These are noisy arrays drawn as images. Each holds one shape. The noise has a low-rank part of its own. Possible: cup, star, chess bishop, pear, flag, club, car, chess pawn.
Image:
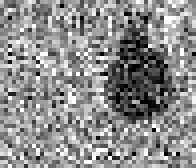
pear
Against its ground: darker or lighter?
darker
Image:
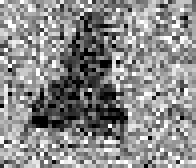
chess pawn
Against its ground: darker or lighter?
darker
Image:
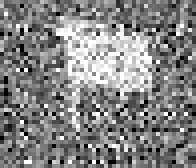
flag
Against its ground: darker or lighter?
lighter
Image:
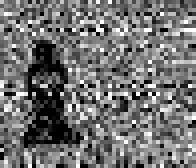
chess bishop
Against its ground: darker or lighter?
darker
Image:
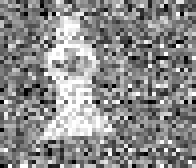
chess bishop
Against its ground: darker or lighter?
lighter
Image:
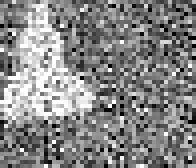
chess pawn
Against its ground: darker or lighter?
lighter
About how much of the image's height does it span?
two thirds
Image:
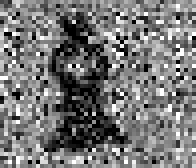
chess bishop
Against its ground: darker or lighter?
darker
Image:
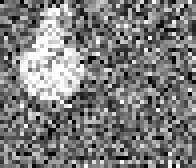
pear
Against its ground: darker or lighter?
lighter
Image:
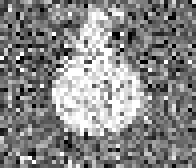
pear
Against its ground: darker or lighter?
lighter
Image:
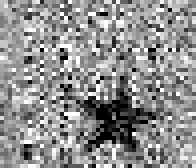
star
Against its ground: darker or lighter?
darker
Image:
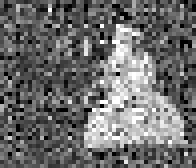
chess pawn
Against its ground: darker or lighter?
lighter
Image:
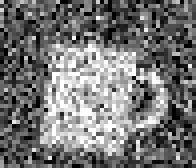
cup
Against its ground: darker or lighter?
lighter
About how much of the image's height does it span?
two thirds
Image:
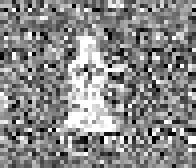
chess bishop
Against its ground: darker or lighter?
lighter
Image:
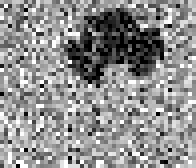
car
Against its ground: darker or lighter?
darker
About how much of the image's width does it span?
half
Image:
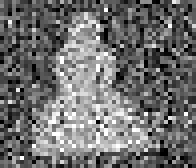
chess pawn
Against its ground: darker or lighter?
lighter
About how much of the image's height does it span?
nearly all
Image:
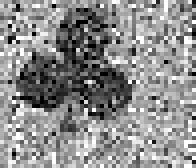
club
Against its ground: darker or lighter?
darker
